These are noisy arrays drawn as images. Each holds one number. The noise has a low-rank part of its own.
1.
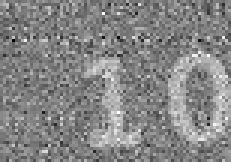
10
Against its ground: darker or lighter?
lighter
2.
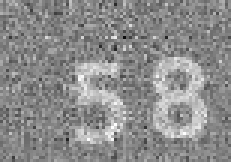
58
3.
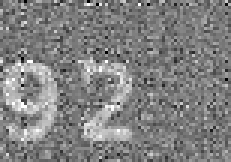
92
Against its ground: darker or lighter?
lighter
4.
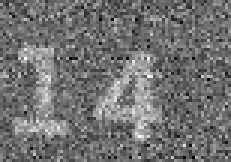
14
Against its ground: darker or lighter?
lighter
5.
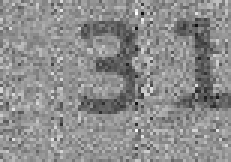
31
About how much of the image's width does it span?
two thirds
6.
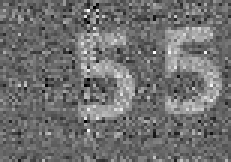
55
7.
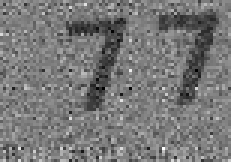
77
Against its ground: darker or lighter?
darker
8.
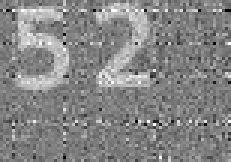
52
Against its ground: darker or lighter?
lighter
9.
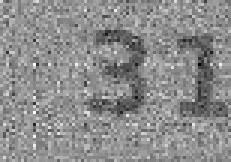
31
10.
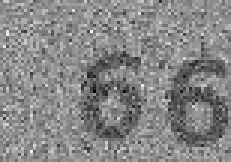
66
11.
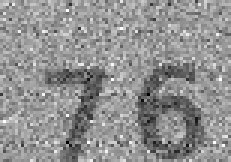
76
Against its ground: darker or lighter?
darker
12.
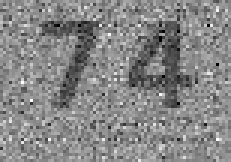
74
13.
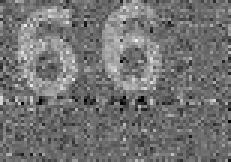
66
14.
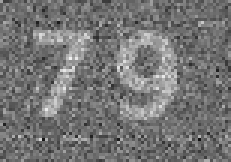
79
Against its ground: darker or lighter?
lighter
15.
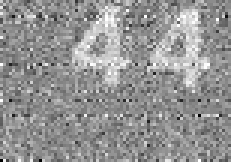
44
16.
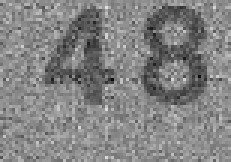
48
